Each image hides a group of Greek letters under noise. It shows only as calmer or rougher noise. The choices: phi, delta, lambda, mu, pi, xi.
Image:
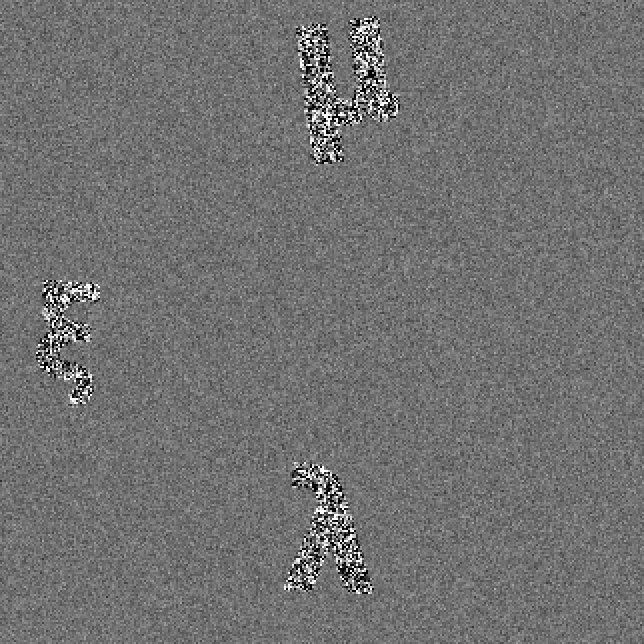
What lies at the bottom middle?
lambda
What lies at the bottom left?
nothing
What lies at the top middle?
mu
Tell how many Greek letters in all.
3
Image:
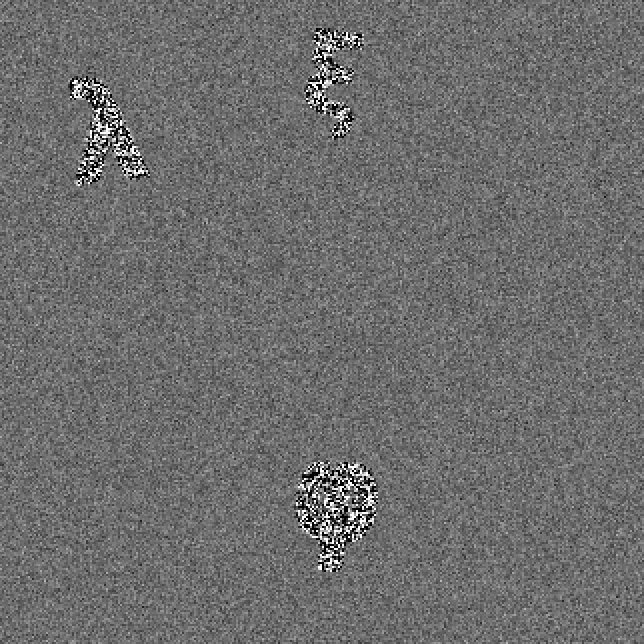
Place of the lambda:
top left
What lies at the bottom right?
nothing
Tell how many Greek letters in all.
3
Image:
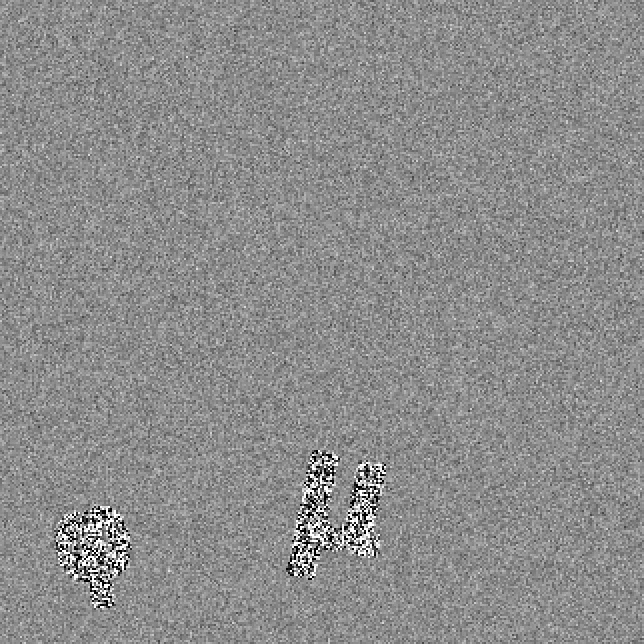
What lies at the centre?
nothing
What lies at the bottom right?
nothing
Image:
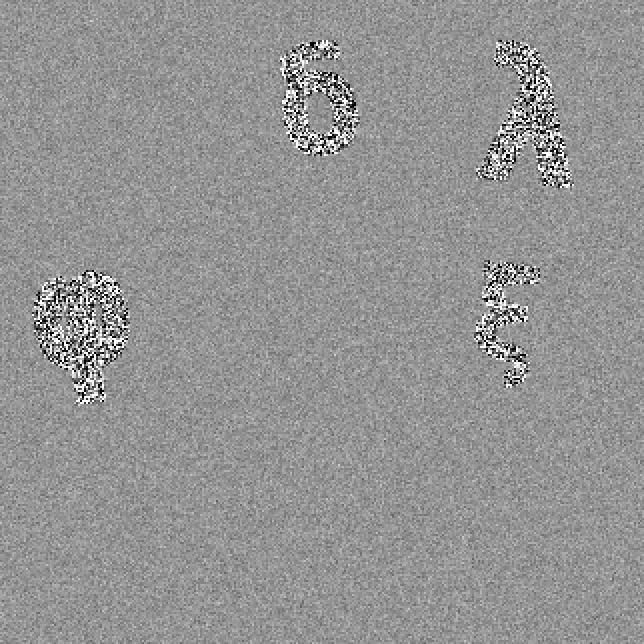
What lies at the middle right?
xi
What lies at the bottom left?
nothing
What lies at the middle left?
phi
